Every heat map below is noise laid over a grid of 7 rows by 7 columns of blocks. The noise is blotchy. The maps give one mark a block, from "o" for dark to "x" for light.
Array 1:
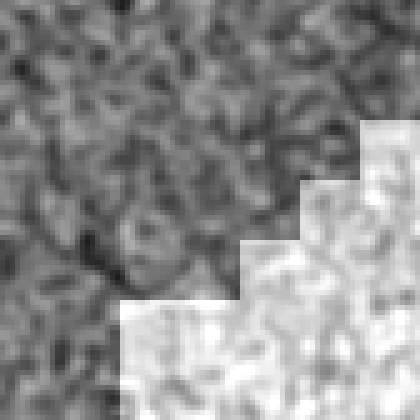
o o o o o o o
o o o o o o o
o o o o o o x
o o o o o x x
o o o o x x x
o o x x x x x
o o x x x x x
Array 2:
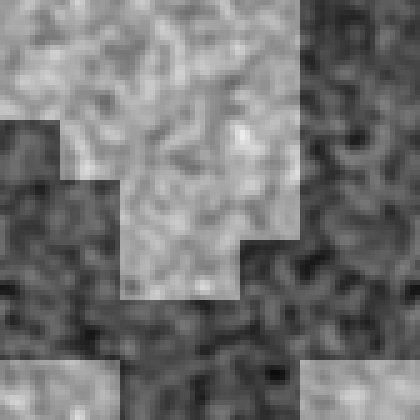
x x x x x o o
x x x x x o o
o x x x x o o
o o x x x o o
o o x x o o o
o o o o o o o
x x o o o x x
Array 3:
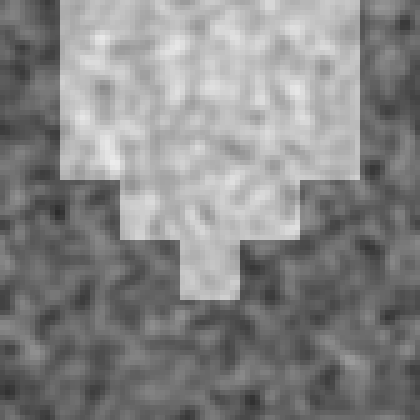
o x x x x x o
o x x x x x o
o x x x x x o
o o x x x o o
o o o x o o o
o o o o o o o
o o o o o o o
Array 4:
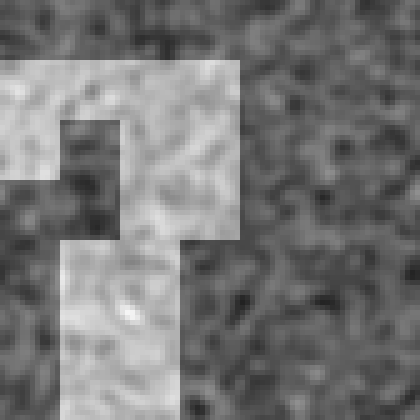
o o o o o o o
x x x x o o o
x o x x o o o
o o x x o o o
o x x o o o o
o x x o o o o
o x x o o o o
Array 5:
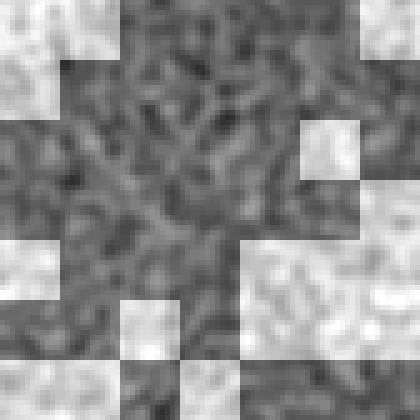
x x o o o o x
x o o o o o o
o o o o o x o
o o o o o o x
x o o o x x x
o o x o x x x
x x o x o o o
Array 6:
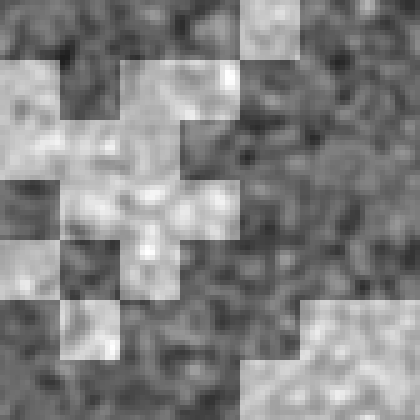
o o o o x o o
x o x x o o o
x x x o o o o
o x x x o o o
x o x o o o o
o x o o o x x
o o o o x x x
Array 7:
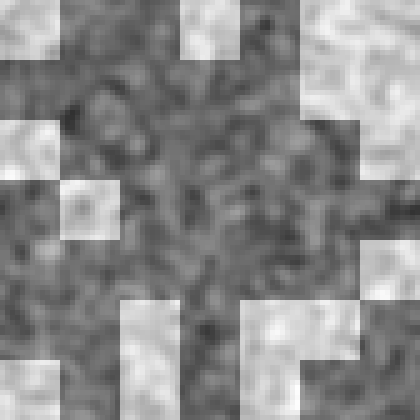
x o o x o x x
o o o o o x x
x o o o o o x
o x o o o o o
o o o o o o x
o o x o x x o
x o x o x o o
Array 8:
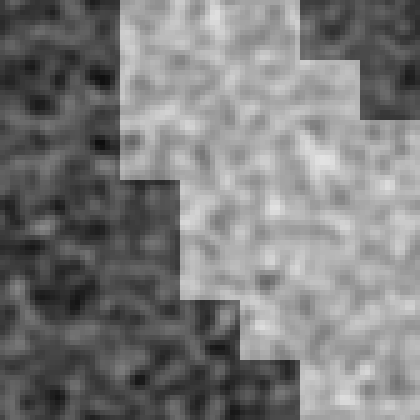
o o x x x o o
o o x x x x o
o o x x x x x
o o o x x x x
o o o x x x x
o o o o x x x
o o o o o x x
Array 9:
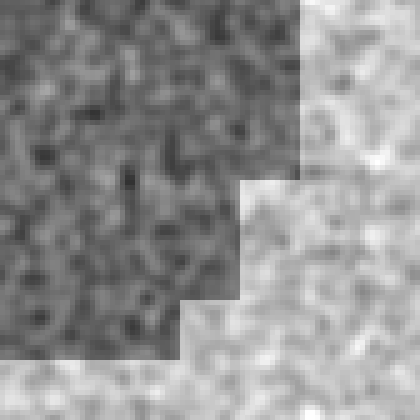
o o o o o x x
o o o o o x x
o o o o o x x
o o o o x x x
o o o o x x x
o o o x x x x
x x x x x x x
